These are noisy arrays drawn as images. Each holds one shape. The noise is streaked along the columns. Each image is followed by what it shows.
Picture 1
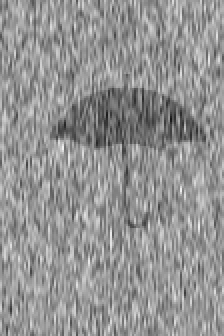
umbrella
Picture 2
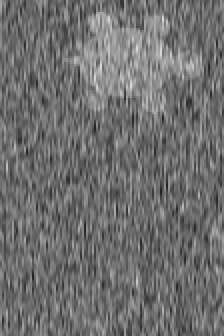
turtle
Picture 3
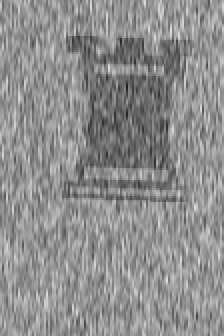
chess rook
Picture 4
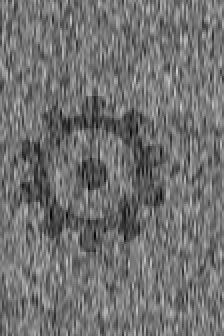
gear
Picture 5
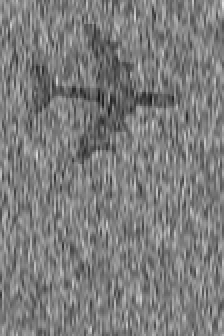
airplane
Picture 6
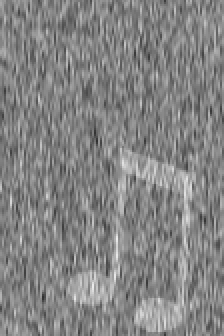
pair of musical notes
